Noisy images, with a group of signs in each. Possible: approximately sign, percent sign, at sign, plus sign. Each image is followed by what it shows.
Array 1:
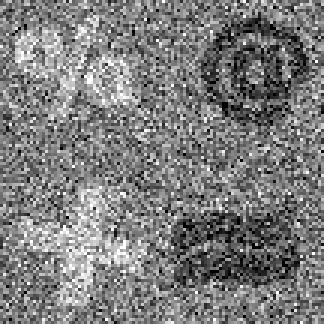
top left: light percent sign; top right: dark at sign; bottom left: light plus sign; bottom right: dark approximately sign
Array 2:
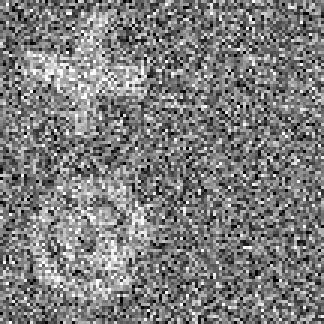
top left: light plus sign; bottom left: light at sign
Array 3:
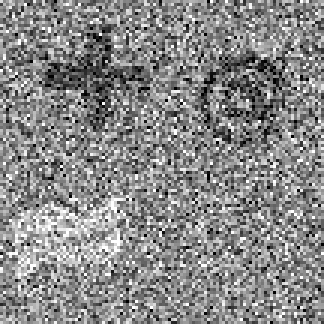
top left: dark plus sign; top right: dark at sign; bottom left: light approximately sign
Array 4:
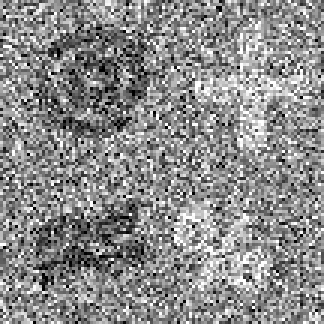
top left: dark at sign; top right: light plus sign; bottom left: dark approximately sign; bottom right: light percent sign
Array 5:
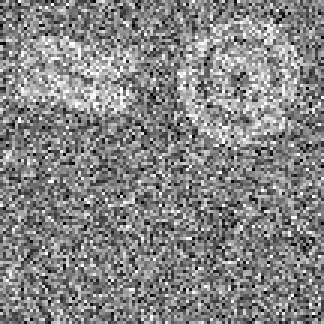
top left: light approximately sign; top right: light at sign
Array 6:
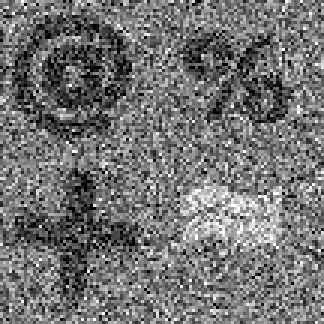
top left: dark at sign; top right: dark percent sign; bottom left: dark plus sign; bottom right: light approximately sign
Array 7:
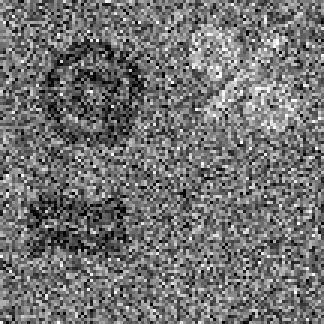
top left: dark at sign; top right: light percent sign; bottom left: dark approximately sign
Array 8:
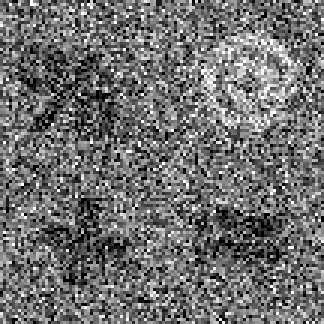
top left: dark percent sign; top right: light at sign; bottom left: dark plus sign; bottom right: dark approximately sign
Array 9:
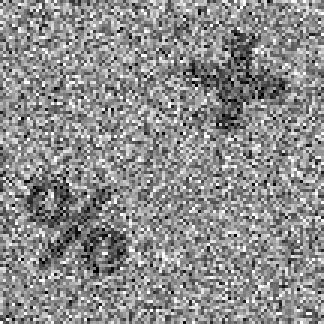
top right: dark plus sign; bottom left: dark percent sign
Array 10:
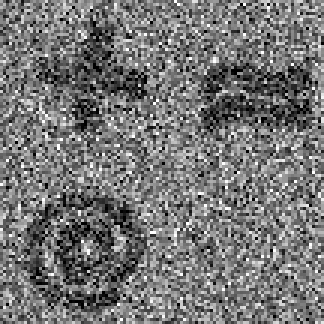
top left: dark plus sign; top right: dark approximately sign; bottom left: dark at sign
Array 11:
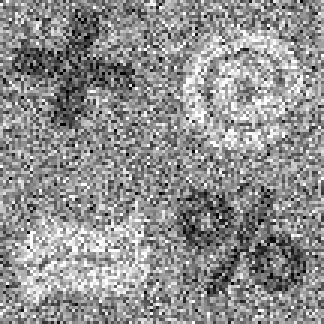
top left: dark plus sign; top right: light at sign; bottom left: light approximately sign; bottom right: dark percent sign
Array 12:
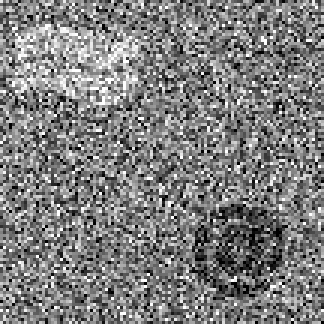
top left: light approximately sign; bottom right: dark at sign
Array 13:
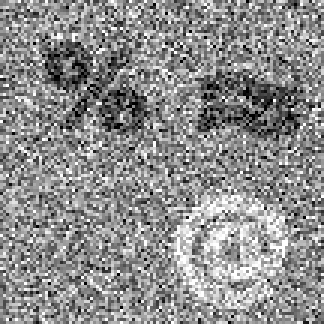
top left: dark percent sign; top right: dark approximately sign; bottom right: light at sign
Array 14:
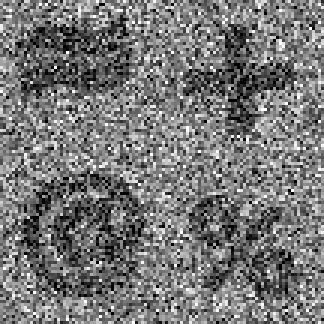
top left: dark approximately sign; top right: dark plus sign; bottom left: dark at sign; bottom right: dark percent sign
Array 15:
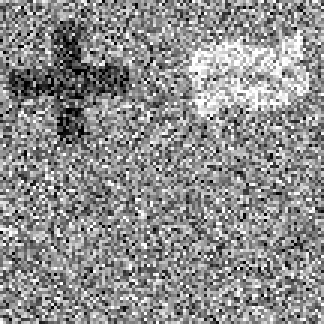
top left: dark plus sign; top right: light approximately sign
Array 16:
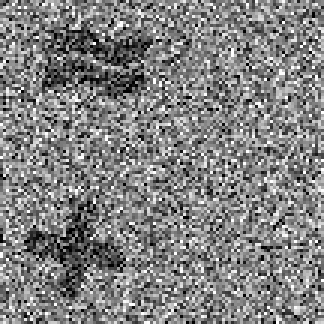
top left: dark approximately sign; bottom left: dark plus sign
